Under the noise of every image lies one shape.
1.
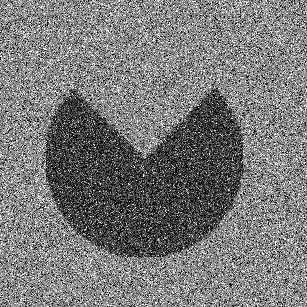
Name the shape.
disc with a wedge cut out
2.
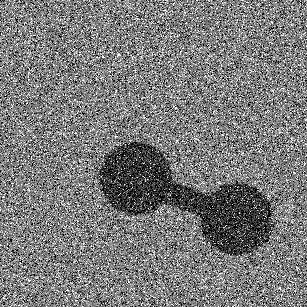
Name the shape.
dumbbell
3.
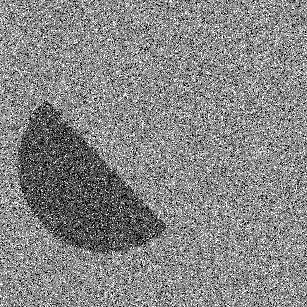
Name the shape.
half disc
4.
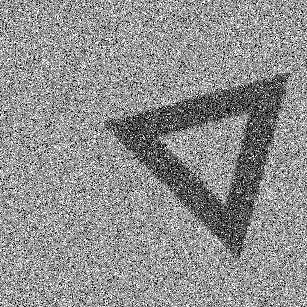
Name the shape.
triangle frame
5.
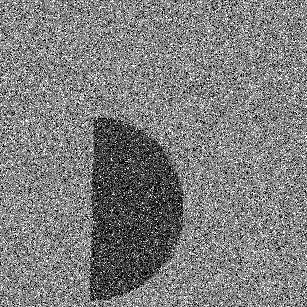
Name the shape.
half disc
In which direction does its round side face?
right
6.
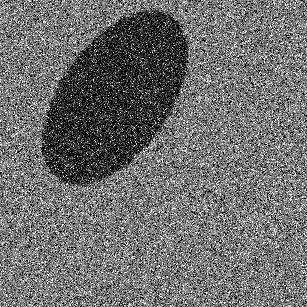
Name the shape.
ellipse
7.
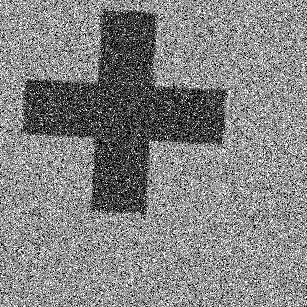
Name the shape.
cross
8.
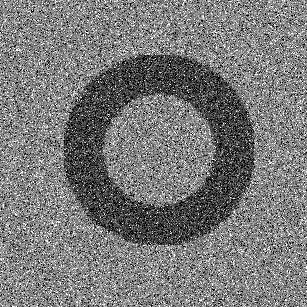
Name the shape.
ring
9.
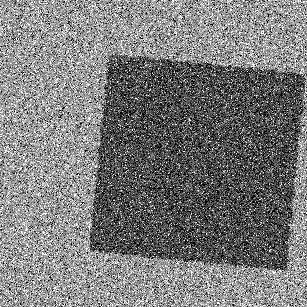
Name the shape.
square
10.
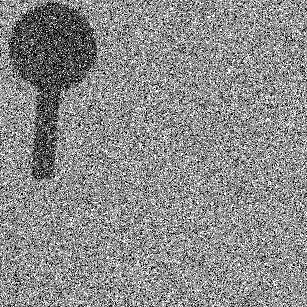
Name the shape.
lollipop
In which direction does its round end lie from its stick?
up
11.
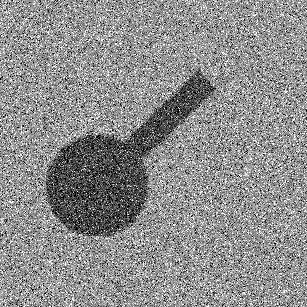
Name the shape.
lollipop
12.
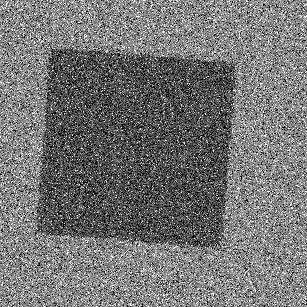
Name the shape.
square
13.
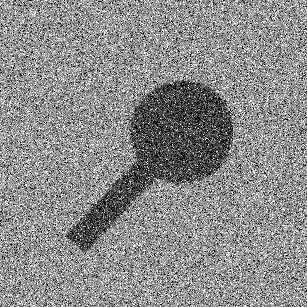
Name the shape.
lollipop
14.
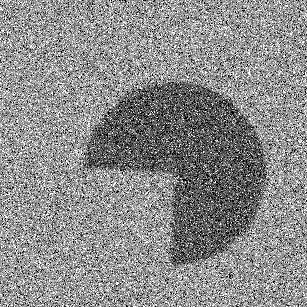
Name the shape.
disc with a wedge cut out
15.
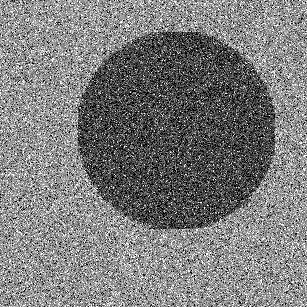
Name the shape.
disc
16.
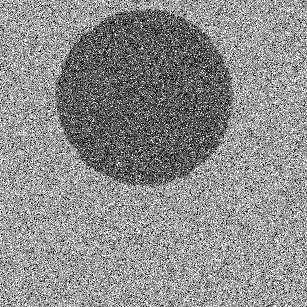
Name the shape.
disc
